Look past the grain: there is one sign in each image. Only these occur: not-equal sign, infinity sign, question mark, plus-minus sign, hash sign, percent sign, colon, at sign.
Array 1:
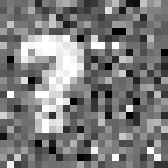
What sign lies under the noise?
question mark
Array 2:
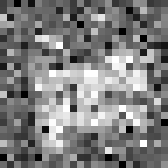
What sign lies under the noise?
not-equal sign
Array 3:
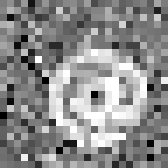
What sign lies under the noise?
at sign
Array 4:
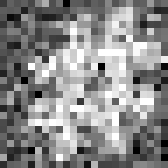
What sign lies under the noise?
hash sign
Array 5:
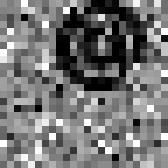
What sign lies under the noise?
at sign
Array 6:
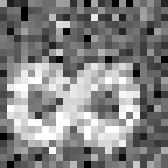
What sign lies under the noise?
infinity sign
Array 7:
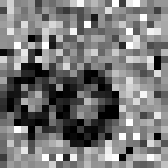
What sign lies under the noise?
infinity sign
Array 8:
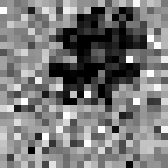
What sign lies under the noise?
hash sign
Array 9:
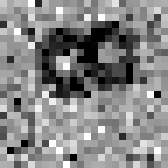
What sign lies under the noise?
infinity sign
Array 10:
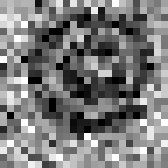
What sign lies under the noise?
at sign
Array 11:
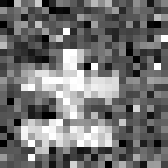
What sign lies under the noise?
plus-minus sign
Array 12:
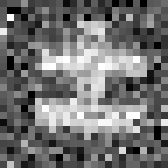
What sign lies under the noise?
plus-minus sign
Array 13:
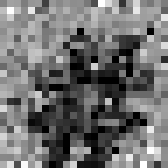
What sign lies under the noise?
hash sign
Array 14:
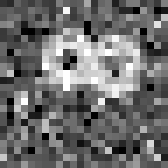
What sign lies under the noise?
infinity sign
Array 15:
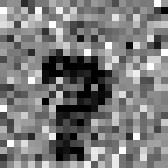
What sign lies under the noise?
question mark
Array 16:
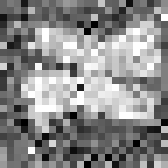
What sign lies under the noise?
not-equal sign
